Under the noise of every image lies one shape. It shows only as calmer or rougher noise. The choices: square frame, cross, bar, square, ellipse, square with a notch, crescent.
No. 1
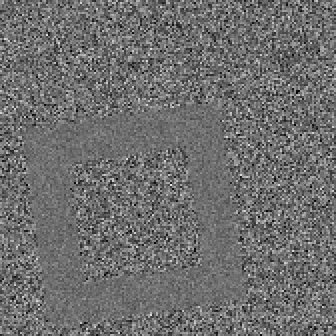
square frame
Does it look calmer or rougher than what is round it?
calmer
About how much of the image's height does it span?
two thirds
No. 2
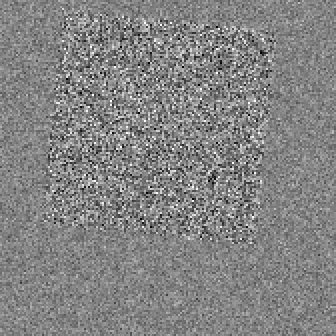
square
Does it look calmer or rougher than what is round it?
rougher
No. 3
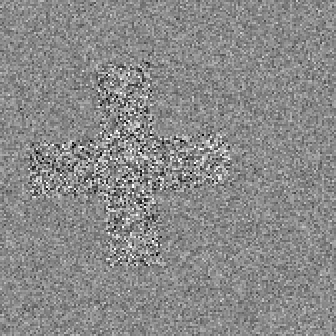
cross
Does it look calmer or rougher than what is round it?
rougher
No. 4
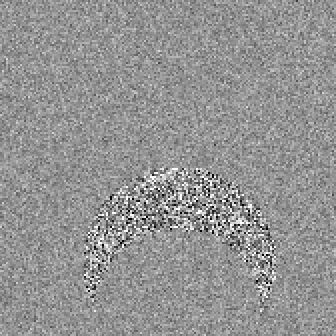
crescent
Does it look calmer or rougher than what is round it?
rougher
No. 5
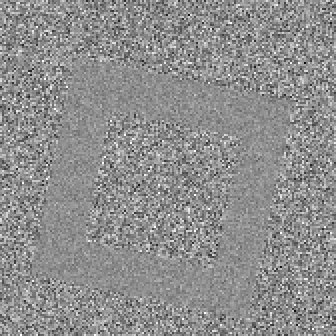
square frame
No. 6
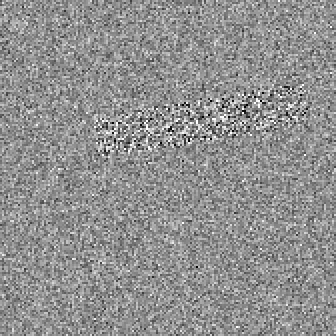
bar
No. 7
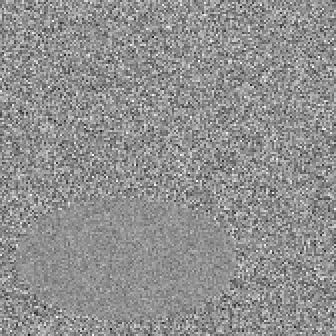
ellipse
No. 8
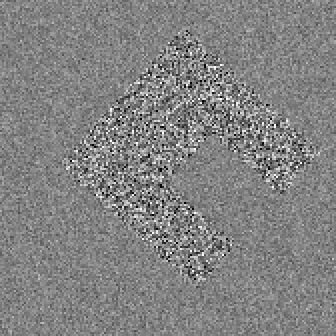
square with a notch
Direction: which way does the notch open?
down and right
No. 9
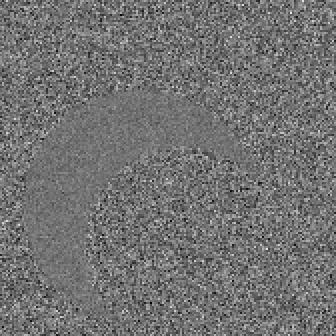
crescent
